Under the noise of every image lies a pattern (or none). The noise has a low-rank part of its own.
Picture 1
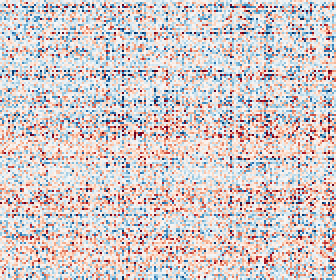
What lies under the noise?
bands of rows
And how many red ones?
3
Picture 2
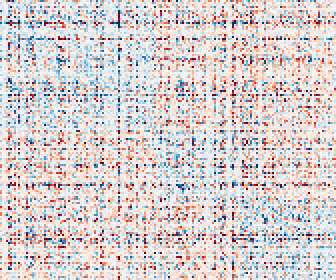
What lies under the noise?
blocks along the diagonal
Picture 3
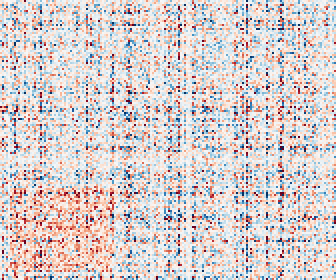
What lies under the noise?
one block
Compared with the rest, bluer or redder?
redder
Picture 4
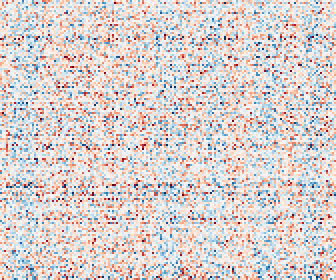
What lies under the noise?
bands of columns
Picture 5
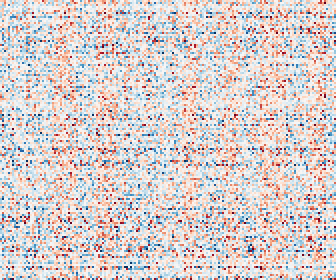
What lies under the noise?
bands of columns
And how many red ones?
6
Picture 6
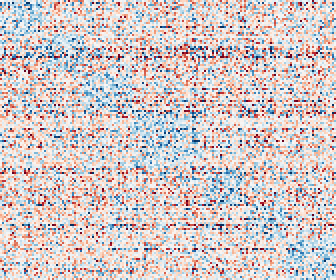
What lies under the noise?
blocks along the diagonal
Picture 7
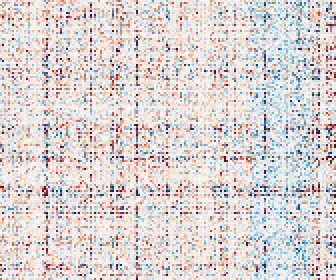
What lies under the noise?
one band of columns
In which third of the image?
right
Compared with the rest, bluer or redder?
bluer
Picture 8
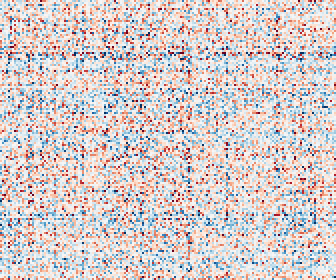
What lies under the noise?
bands of rows
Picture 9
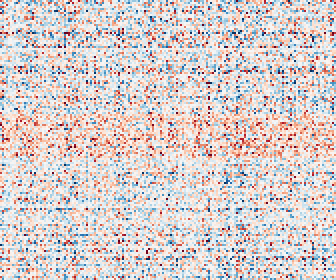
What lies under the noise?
one band of rows
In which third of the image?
middle
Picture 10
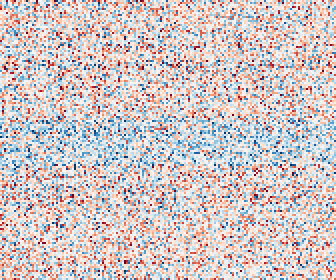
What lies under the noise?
one band of rows
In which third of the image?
middle
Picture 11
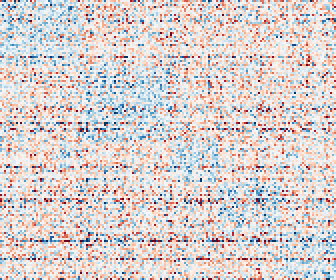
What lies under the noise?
blocks along the diagonal
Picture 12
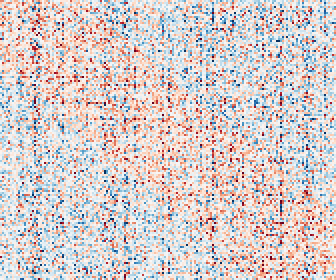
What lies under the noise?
a diagonal band
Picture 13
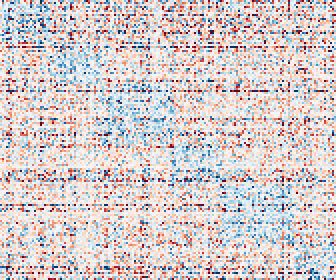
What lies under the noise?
blocks along the diagonal
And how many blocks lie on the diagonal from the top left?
6
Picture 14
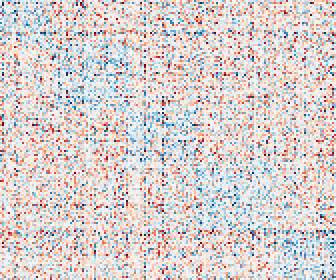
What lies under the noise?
blocks along the diagonal
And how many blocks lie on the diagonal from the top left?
5
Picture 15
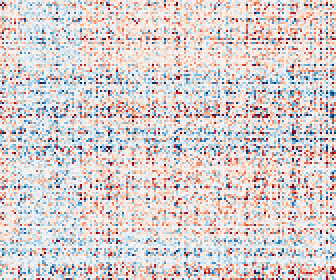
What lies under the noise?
bands of rows crossing bands of columns
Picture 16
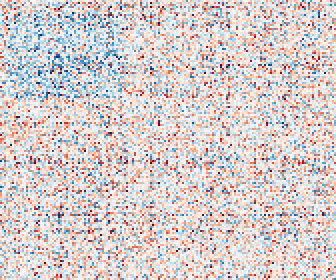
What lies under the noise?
one block
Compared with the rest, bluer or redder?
bluer
